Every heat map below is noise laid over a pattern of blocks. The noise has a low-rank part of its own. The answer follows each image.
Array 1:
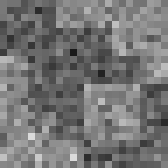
mirrored about the diagonal from the top left
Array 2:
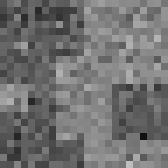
no symmetry
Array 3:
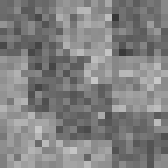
mirrored about the diagonal from the bottom left
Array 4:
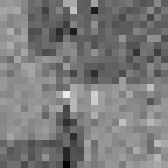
no symmetry
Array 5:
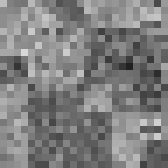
mirrored about the diagonal from the top left
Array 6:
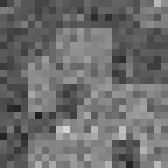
no symmetry
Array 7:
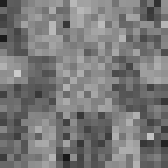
left and right mirror each other
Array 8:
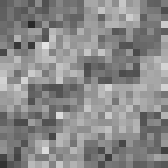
the same after a half turn
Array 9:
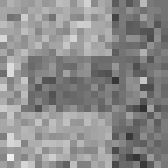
top and bottom mirror each other
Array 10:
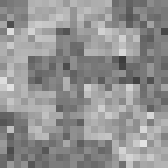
mirrored about the diagonal from the top left
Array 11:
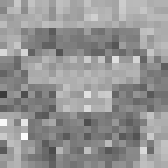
left and right mirror each other
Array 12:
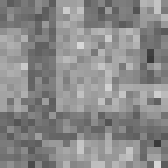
mirrored about the diagonal from the bottom left
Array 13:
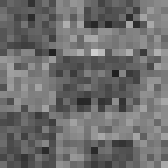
top and bottom mirror each other
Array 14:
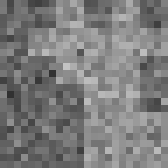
no symmetry
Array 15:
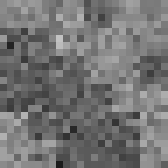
mirrored about the diagonal from the bottom left
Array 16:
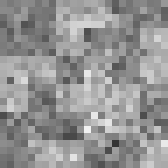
mirrored about the diagonal from the top left
